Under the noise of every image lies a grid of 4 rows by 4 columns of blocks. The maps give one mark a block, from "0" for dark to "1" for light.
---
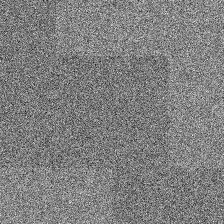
0 1 1 1
0 0 0 1
0 0 0 1
1 1 0 0
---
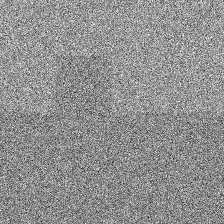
1 1 1 1
1 0 1 1
0 0 0 0
0 0 0 0
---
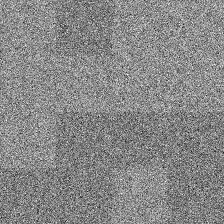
1 0 1 1
1 1 1 1
1 0 0 0
0 0 1 0
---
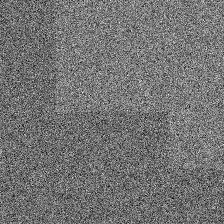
0 1 1 1
0 1 1 1
0 0 0 1
0 0 0 0
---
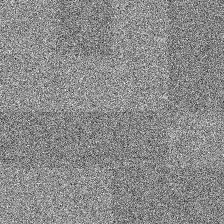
1 0 1 0
1 1 1 0
0 0 0 1
1 1 0 0
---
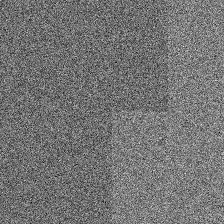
0 0 0 1
0 0 0 1
0 0 1 1
0 0 1 1
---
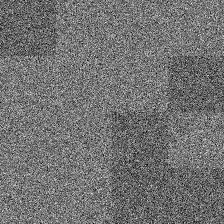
0 1 1 1
1 1 1 0
1 1 0 1
1 1 0 0
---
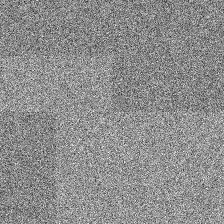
0 0 0 0
1 1 0 0
0 1 1 1
0 1 1 1
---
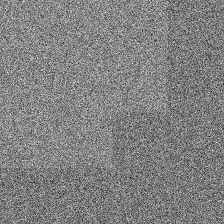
1 1 1 0
1 1 1 0
1 1 0 0
0 0 0 0
